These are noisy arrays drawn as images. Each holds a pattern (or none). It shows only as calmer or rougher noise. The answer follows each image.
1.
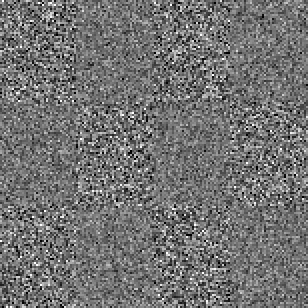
a checkerboard
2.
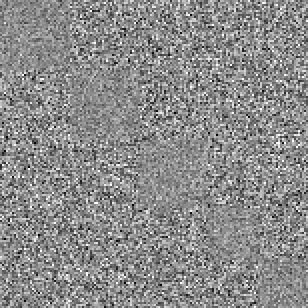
blocks along the diagonal
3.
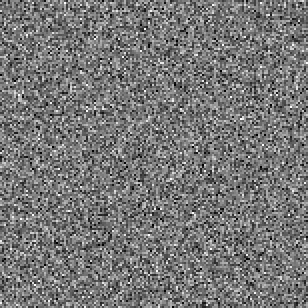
only noise
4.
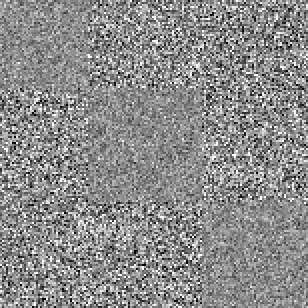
blocks along the diagonal
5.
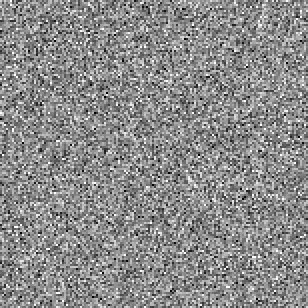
only noise
